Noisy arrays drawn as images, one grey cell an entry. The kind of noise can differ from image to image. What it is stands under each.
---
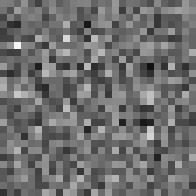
low rank plus noise
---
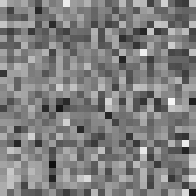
low rank plus noise
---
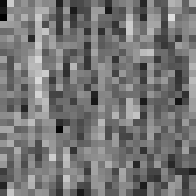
streaked along the columns
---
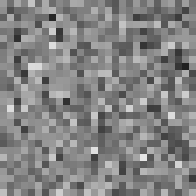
independent entries
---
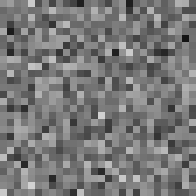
independent entries
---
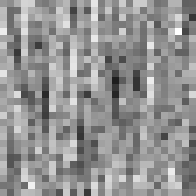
streaked along the columns
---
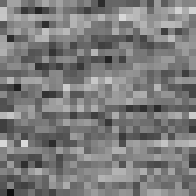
streaked along the rows
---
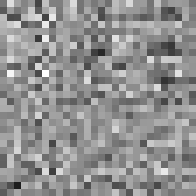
low rank plus noise
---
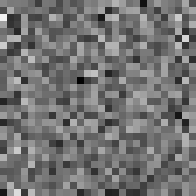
low rank plus noise
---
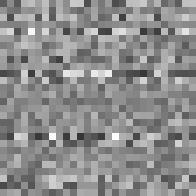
rows of uneven size
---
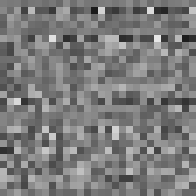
rows of uneven size
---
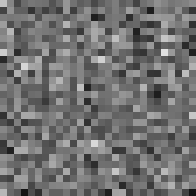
low rank plus noise
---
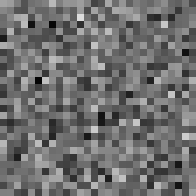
independent entries
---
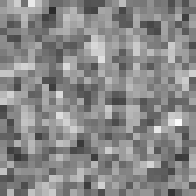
blotchy
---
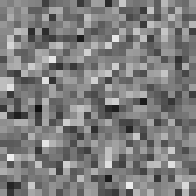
independent entries
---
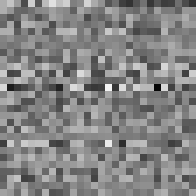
rows of uneven size
